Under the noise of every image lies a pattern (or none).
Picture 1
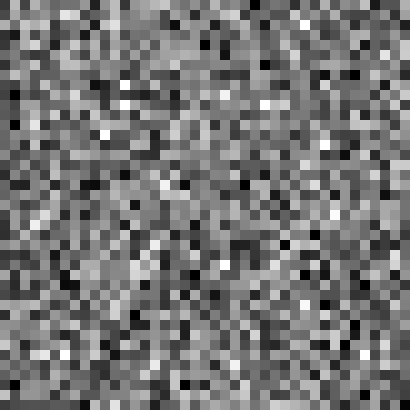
only noise
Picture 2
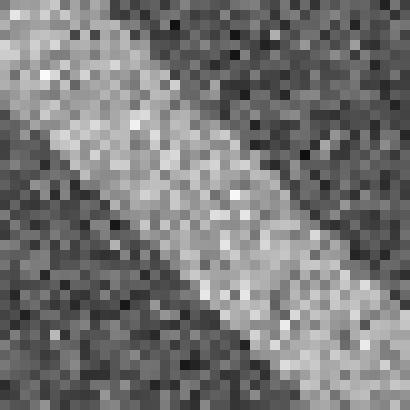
a diagonal band
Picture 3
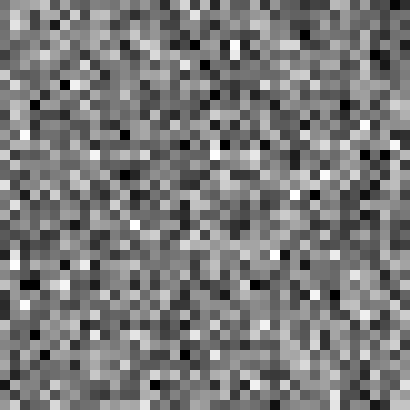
only noise
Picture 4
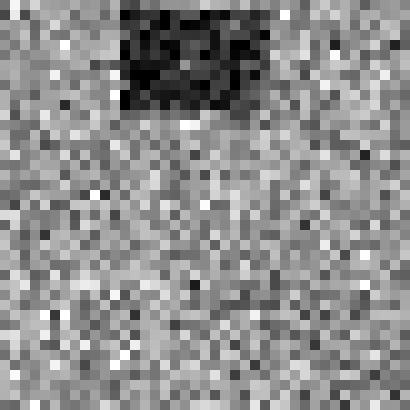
one block
